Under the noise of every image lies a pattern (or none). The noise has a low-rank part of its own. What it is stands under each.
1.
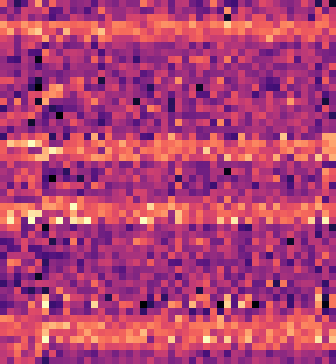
bands of rows
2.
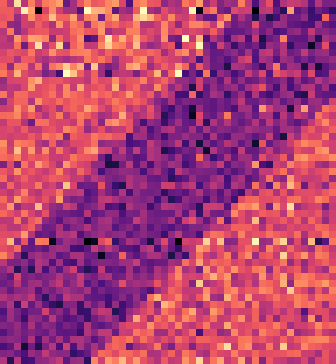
a diagonal band
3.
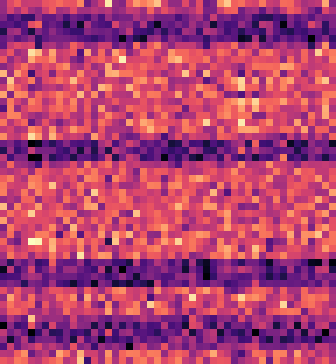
bands of rows
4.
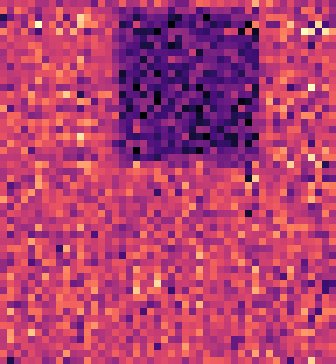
one block
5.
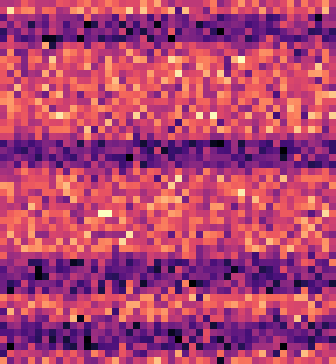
bands of rows
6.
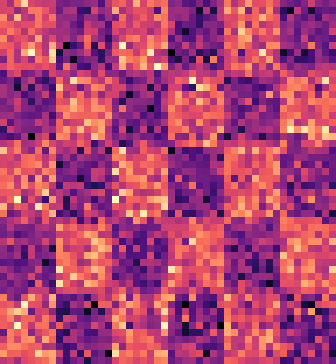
a checkerboard
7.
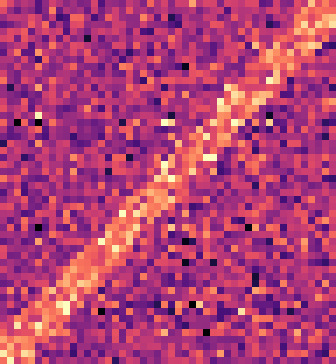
a diagonal band
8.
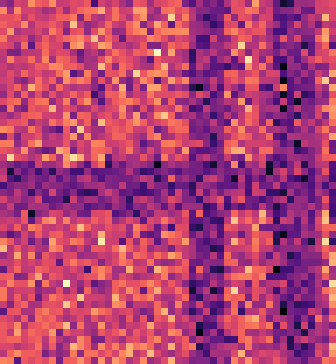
bands of rows crossing bands of columns
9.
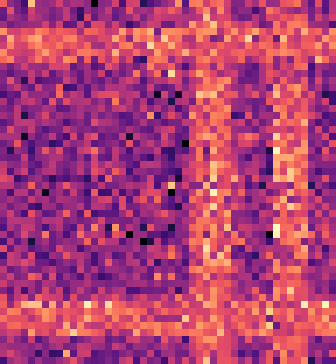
bands of rows crossing bands of columns
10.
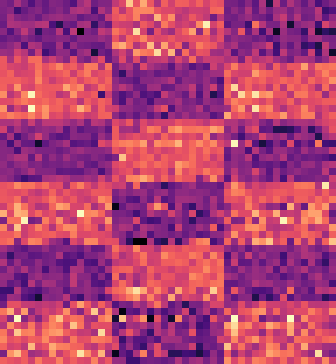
a checkerboard
